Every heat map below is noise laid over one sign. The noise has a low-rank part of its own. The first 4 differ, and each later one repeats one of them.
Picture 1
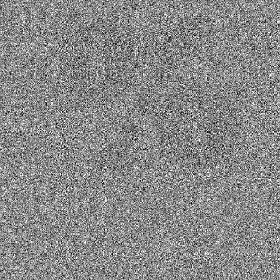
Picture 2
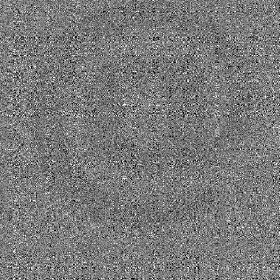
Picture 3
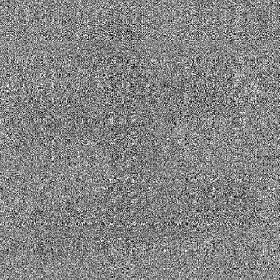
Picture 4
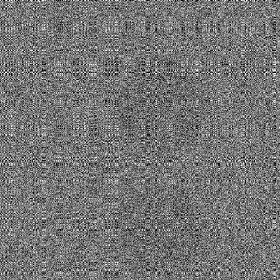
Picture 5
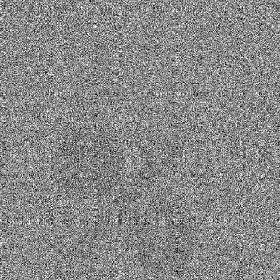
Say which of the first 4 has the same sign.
1
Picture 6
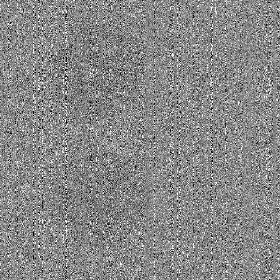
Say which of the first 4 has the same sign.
4
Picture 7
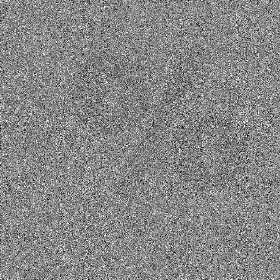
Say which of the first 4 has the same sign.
1
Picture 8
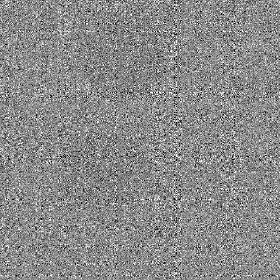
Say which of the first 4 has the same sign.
4
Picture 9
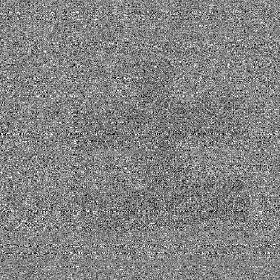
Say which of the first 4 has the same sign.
3
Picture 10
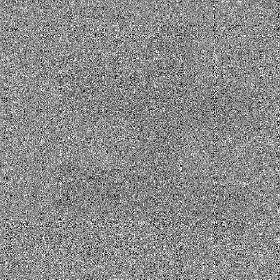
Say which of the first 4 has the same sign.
3
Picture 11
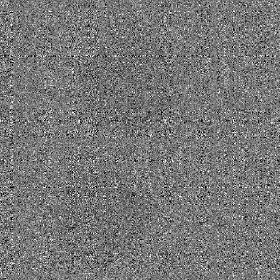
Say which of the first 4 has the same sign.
4
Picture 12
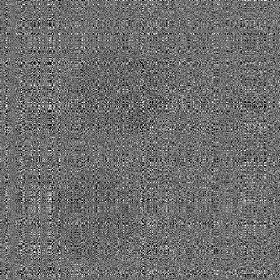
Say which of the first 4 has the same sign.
4
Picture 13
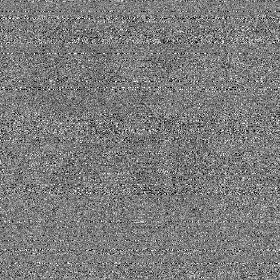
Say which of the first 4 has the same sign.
1
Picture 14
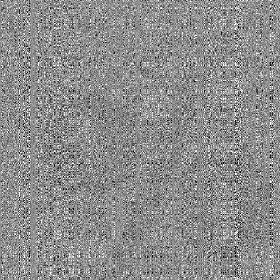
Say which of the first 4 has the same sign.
1
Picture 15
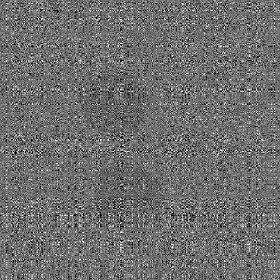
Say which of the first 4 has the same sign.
4
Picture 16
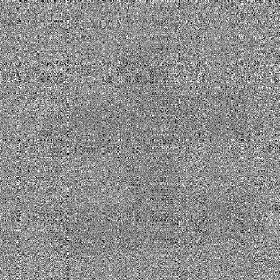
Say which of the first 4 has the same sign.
3
